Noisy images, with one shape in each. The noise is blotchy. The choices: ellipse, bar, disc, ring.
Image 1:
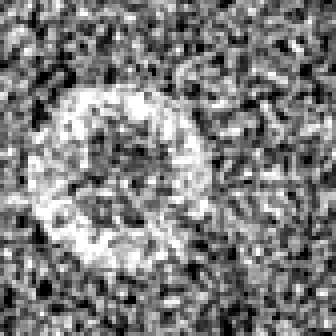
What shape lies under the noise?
ring
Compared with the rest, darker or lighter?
lighter
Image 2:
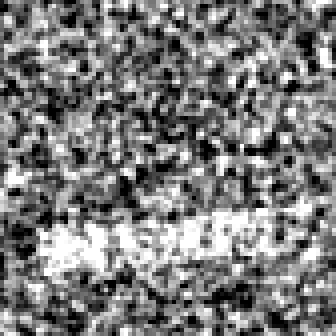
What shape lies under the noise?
bar
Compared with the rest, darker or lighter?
lighter
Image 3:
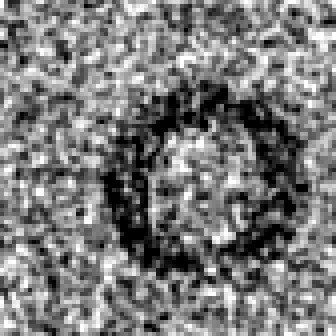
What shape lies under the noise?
ring
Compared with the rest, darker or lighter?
darker
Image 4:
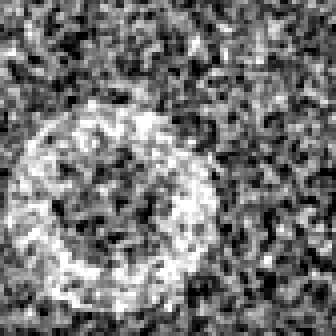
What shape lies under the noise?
ring
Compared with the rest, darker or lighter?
lighter
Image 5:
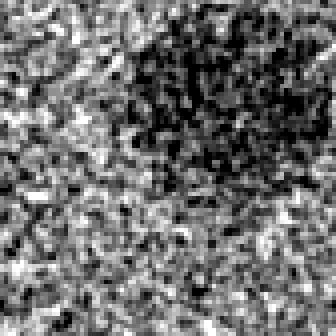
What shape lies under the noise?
disc
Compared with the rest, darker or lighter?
darker
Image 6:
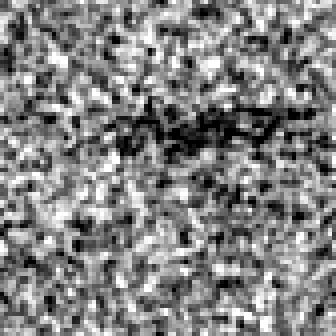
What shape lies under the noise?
bar
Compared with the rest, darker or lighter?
darker
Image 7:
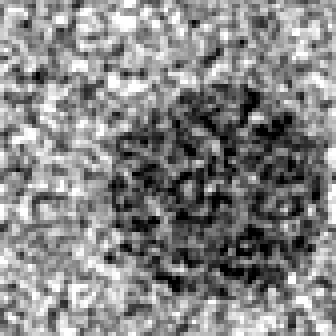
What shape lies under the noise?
disc
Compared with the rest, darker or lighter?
darker
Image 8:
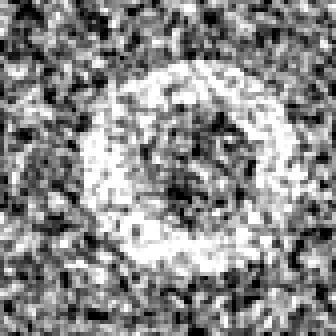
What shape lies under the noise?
ring
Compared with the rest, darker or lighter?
lighter
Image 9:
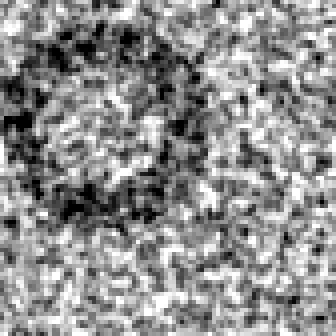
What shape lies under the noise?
ring
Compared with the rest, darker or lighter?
darker
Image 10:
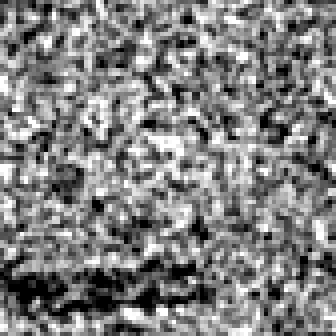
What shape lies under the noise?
bar
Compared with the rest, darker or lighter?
darker
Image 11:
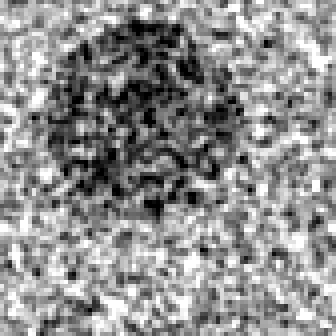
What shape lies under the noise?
disc
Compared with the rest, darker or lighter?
darker
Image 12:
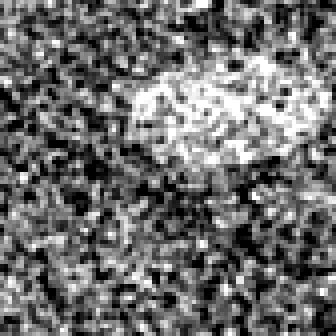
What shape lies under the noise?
ellipse
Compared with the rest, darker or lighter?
lighter
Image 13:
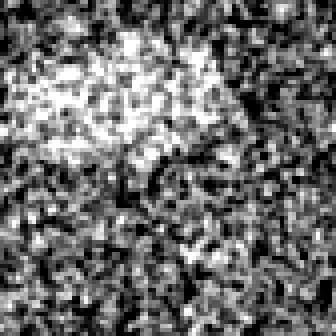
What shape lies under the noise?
ellipse
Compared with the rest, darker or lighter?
lighter
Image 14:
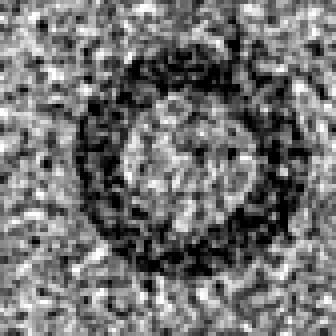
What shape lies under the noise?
ring
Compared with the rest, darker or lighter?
darker
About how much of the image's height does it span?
two thirds
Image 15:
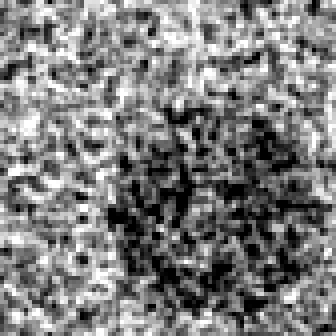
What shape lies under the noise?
disc
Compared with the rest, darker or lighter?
darker
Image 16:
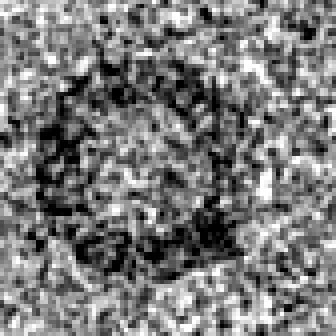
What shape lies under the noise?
ring
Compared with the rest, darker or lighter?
darker
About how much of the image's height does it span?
two thirds
